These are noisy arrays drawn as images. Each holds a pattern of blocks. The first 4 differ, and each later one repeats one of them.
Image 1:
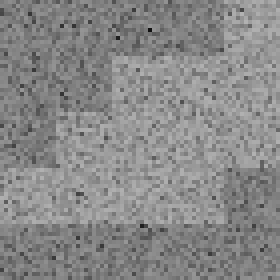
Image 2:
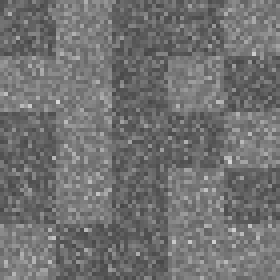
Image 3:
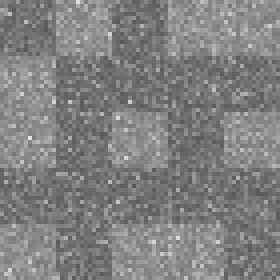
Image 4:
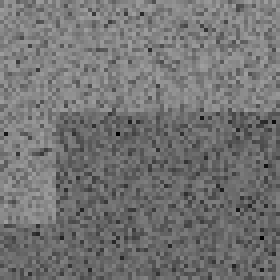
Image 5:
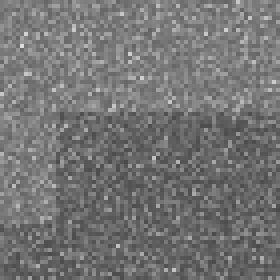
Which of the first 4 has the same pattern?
4
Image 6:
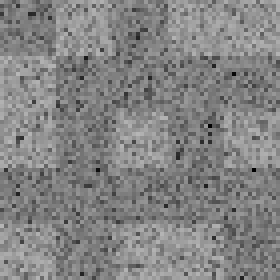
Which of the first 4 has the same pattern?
3
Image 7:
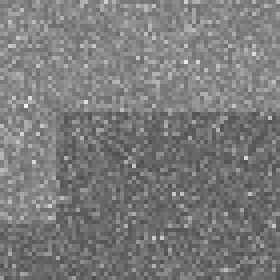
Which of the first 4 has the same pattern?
4
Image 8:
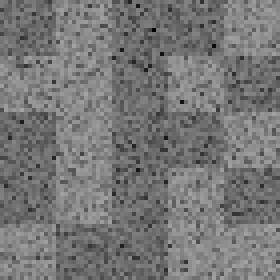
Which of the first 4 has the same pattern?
2
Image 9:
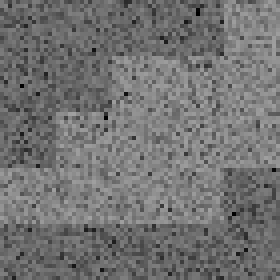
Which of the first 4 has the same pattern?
1
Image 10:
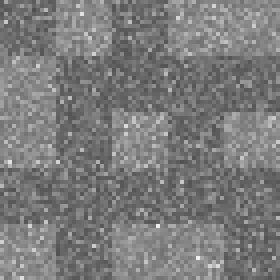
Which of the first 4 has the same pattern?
3
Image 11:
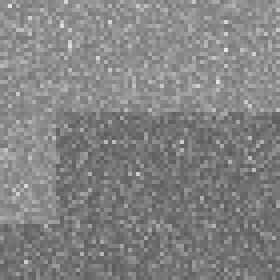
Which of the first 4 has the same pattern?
4
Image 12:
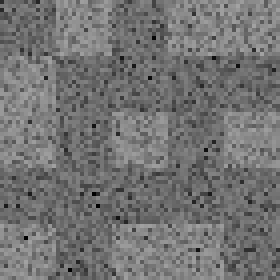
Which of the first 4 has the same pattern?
3
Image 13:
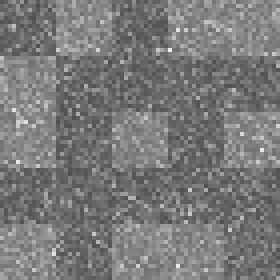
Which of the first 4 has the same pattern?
3
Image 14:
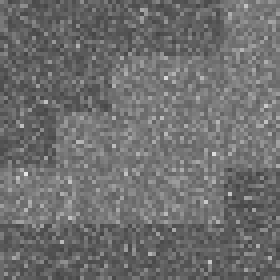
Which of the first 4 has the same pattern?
1
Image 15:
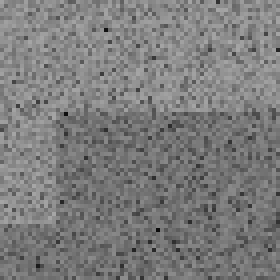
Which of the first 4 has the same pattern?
4
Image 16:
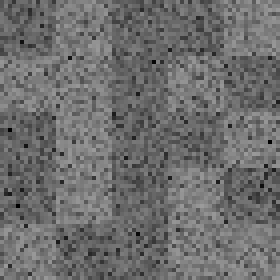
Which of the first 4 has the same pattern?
2
